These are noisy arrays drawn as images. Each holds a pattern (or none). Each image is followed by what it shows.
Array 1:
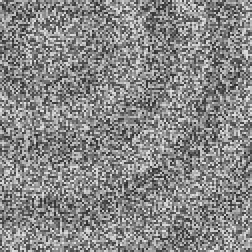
rings round one point
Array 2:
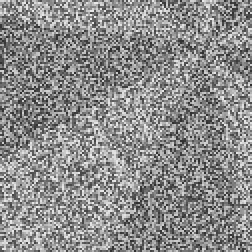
spokes from one point
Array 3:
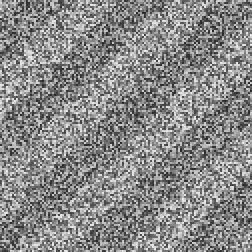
diagonal stripes
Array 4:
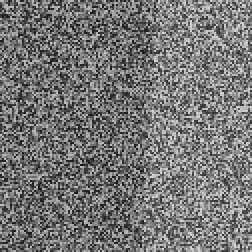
a sharp edge
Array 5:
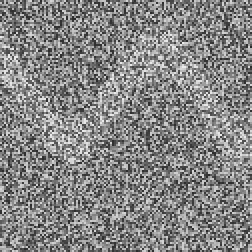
a wavy band
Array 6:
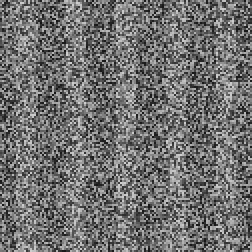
vertical stripes
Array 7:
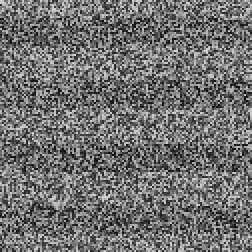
horizontal stripes
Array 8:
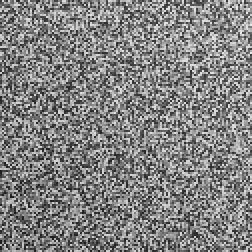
a smooth slope
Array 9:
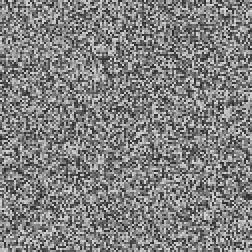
only noise
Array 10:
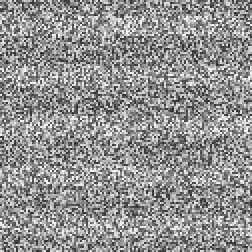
horizontal stripes
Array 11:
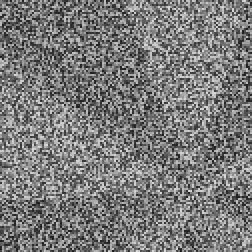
spokes from one point
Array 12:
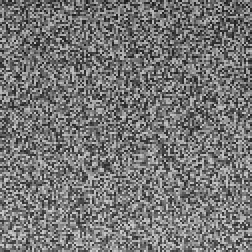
a smooth slope
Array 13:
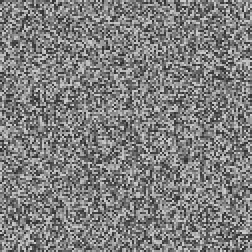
only noise
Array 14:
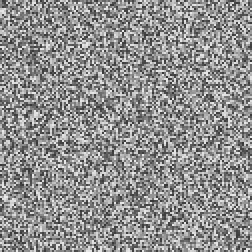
only noise
